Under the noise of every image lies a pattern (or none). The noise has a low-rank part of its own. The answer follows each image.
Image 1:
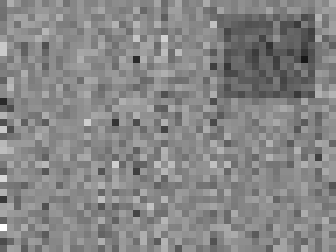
one block
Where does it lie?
top right
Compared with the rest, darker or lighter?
darker
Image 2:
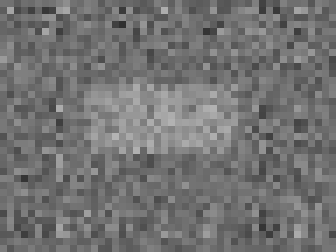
one block
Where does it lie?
centre
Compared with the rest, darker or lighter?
lighter
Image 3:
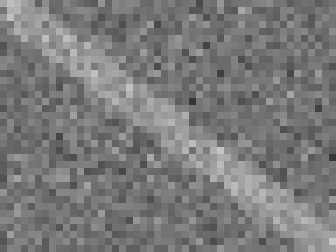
a diagonal band
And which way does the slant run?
top left to bottom right
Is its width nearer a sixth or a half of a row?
a sixth
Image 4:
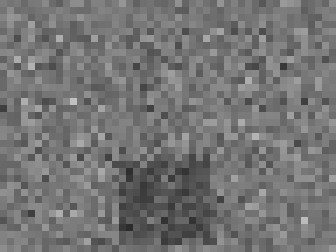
one block
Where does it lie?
bottom middle
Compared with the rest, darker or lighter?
darker
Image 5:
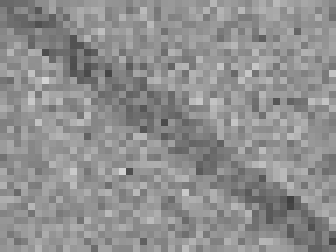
a diagonal band
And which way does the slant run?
top left to bottom right
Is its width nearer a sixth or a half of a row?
a sixth
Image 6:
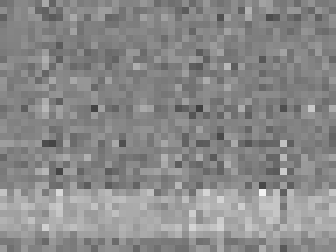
one band of rows
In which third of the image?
bottom
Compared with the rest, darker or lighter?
lighter
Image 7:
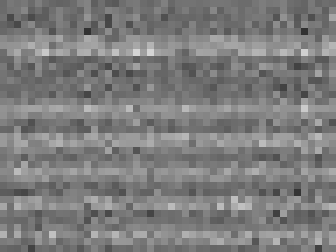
bands of rows
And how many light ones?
6
